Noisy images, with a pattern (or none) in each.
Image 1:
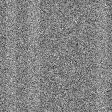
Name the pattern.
bands of columns
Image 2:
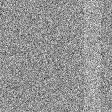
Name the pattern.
one band of columns
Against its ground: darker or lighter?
lighter
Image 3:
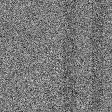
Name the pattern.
bands of columns
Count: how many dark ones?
2
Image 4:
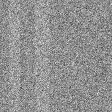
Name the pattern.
bands of columns
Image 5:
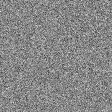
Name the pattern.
only noise
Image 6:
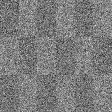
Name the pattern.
a checkerboard
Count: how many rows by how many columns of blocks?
3 by 6
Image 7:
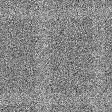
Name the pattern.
bands of rows crossing bands of columns
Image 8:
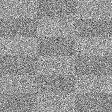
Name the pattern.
a checkerboard
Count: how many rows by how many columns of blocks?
6 by 3
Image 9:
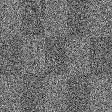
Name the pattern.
a checkerboard
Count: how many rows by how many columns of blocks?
3 by 5
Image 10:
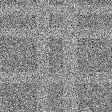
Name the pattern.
bands of rows crossing bands of columns
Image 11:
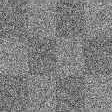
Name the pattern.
a checkerboard
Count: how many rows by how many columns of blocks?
3 by 4
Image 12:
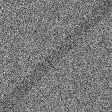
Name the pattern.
a diagonal band
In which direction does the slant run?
bottom left to top right
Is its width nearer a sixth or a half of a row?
a sixth
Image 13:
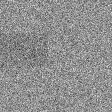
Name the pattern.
one block
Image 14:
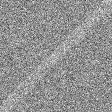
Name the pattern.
a diagonal band
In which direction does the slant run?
bottom left to top right
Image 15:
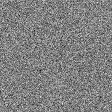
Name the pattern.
only noise
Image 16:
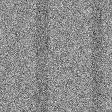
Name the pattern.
bands of columns
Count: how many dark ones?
2
